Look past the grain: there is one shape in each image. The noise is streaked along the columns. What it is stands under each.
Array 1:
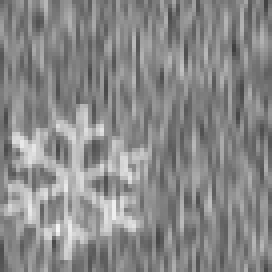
snowflake
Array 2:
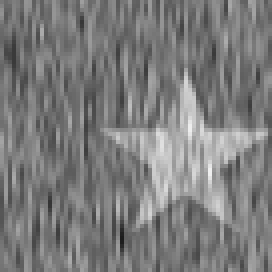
star
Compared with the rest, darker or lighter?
lighter
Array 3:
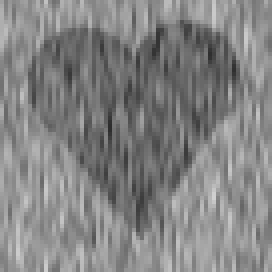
heart
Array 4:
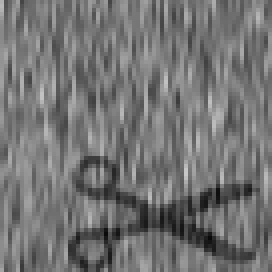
pair of scissors
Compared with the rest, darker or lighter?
darker
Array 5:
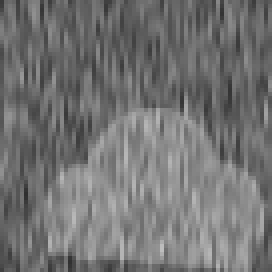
cloud
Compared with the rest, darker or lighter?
lighter
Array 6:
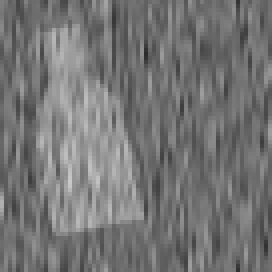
bottle
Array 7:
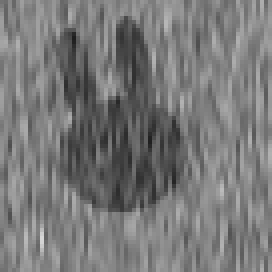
rabbit's head
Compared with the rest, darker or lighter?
darker
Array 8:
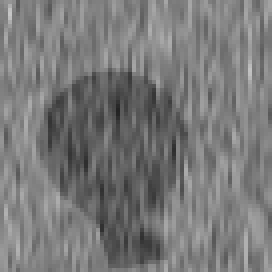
light bulb
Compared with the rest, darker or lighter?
darker
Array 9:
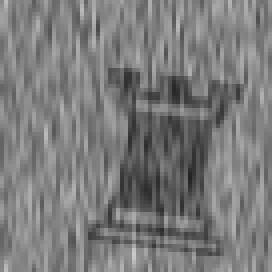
chess rook
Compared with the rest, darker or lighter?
darker
